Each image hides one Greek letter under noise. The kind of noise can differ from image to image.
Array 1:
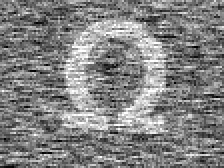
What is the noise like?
streaked along the rows
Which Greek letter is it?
omega
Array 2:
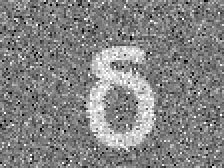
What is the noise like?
heavy tails
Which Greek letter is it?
delta
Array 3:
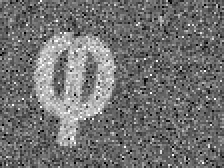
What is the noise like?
heavy tails
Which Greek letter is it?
phi
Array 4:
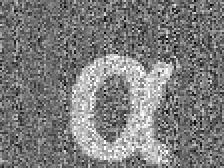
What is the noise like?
columns of uneven size
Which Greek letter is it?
alpha
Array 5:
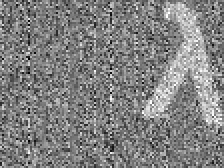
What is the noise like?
columns of uneven size
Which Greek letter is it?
lambda
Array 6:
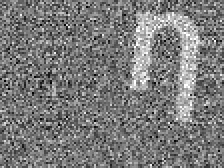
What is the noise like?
low rank plus noise
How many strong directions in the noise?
two
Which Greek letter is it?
eta
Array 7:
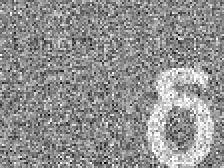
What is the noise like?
low rank plus noise
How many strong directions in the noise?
three or four
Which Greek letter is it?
delta
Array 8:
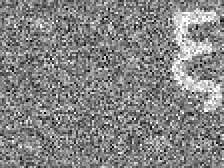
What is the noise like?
low rank plus noise
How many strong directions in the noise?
five to eight
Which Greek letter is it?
xi
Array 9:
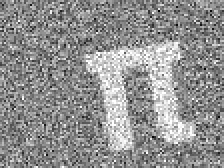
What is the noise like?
low rank plus noise
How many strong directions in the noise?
five to eight
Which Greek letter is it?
pi
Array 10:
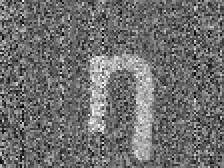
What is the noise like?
columns of uneven size
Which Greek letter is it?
eta
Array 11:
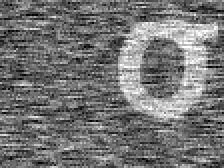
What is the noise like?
streaked along the rows
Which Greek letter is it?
sigma
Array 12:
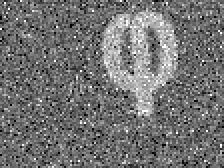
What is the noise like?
heavy tails
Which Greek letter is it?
phi
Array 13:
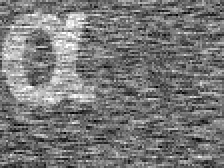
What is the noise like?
streaked along the rows
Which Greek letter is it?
alpha
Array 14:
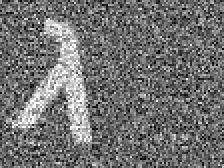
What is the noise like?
low rank plus noise
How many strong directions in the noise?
three or four
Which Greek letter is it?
lambda
